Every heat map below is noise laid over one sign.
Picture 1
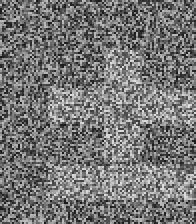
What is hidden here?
light plus-minus sign
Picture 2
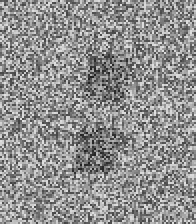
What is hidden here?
dark colon
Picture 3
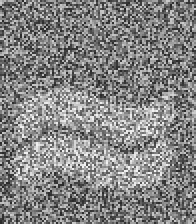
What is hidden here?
light approximately sign
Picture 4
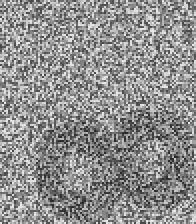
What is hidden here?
dark infinity sign
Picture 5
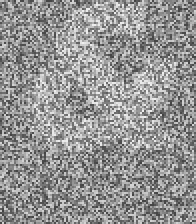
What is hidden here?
light ampersand
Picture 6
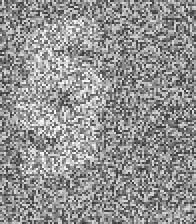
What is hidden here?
light section sign
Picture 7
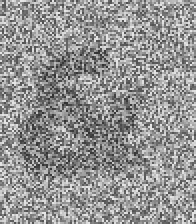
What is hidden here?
dark ampersand
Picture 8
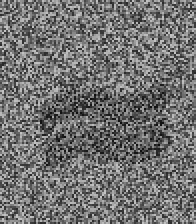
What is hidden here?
dark approximately sign
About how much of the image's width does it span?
two thirds
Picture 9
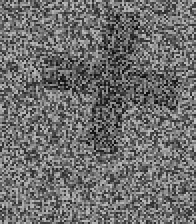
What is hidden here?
dark plus sign
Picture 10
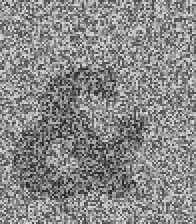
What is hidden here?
dark ampersand
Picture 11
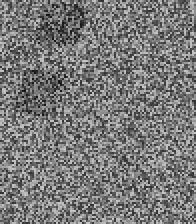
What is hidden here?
dark colon
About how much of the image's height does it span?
half
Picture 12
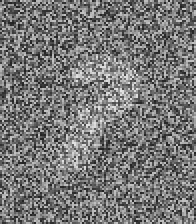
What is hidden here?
light question mark
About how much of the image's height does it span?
half
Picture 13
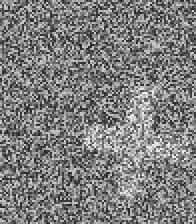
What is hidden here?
light plus sign
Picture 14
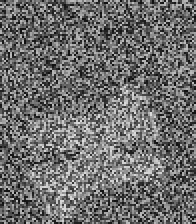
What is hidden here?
light not-equal sign
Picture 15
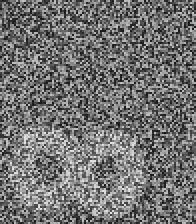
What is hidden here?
light infinity sign
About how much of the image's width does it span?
two thirds
